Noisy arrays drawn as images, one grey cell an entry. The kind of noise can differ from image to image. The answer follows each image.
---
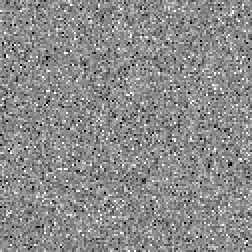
heavy tails
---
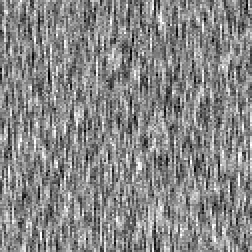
streaked along the columns
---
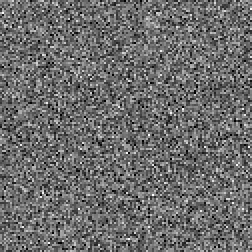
independent entries
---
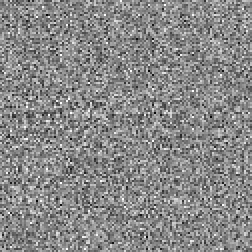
low rank plus noise
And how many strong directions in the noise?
three or four
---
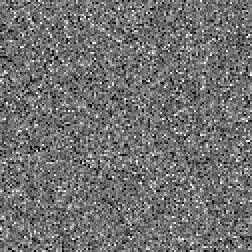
heavy tails
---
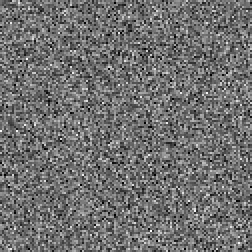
independent entries
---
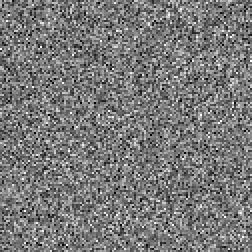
independent entries
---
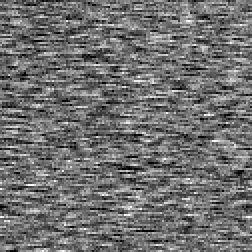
streaked along the rows
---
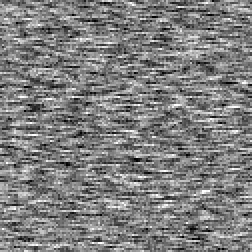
streaked along the rows
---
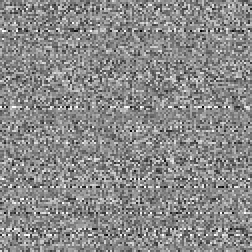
rows of uneven size
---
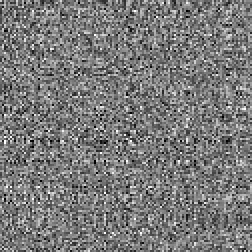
low rank plus noise
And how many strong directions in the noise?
two
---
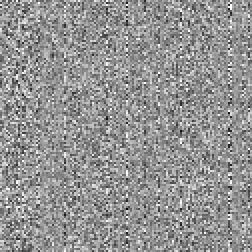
columns of uneven size
